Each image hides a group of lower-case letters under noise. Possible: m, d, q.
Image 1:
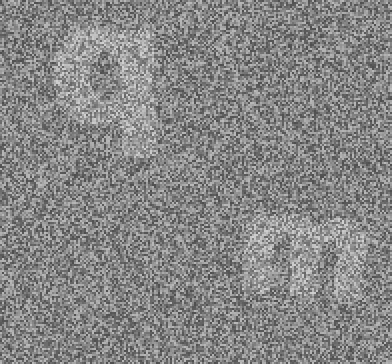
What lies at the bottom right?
m
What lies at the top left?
q
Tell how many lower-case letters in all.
2
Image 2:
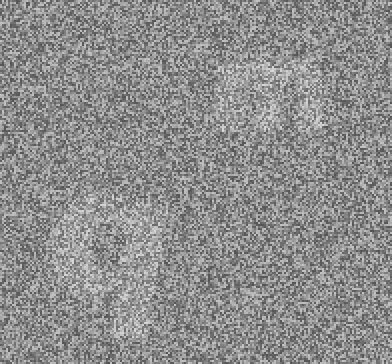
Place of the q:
bottom left
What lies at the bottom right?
nothing
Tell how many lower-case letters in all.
2
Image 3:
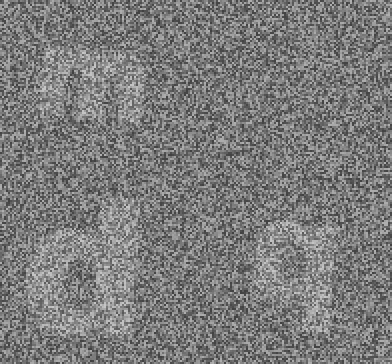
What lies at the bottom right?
q
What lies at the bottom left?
d
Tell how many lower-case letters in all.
3
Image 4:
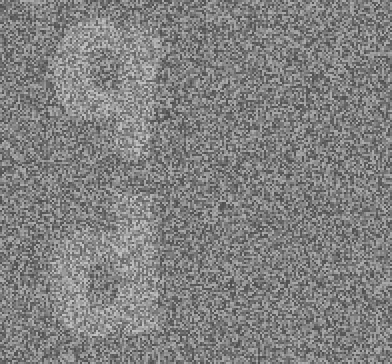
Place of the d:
bottom left
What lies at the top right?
nothing
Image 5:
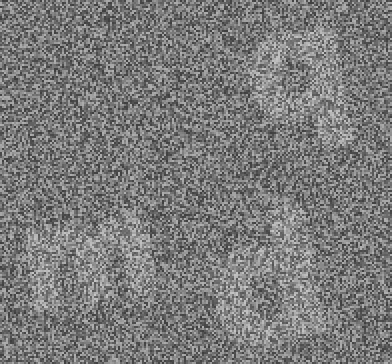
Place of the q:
top right
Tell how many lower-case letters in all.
3
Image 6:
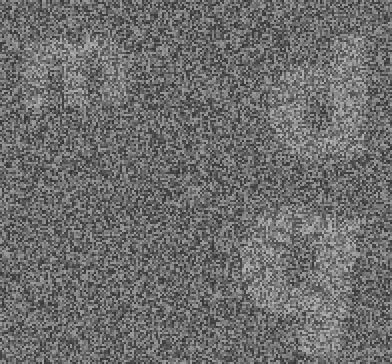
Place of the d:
top right
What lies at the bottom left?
nothing
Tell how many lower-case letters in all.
3
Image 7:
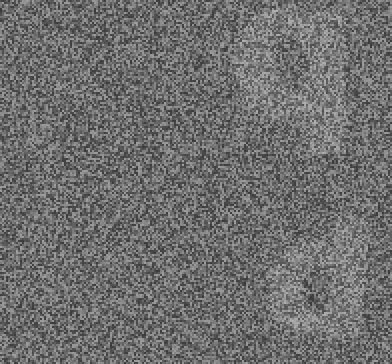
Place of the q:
top right
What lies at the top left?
nothing
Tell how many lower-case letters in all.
2
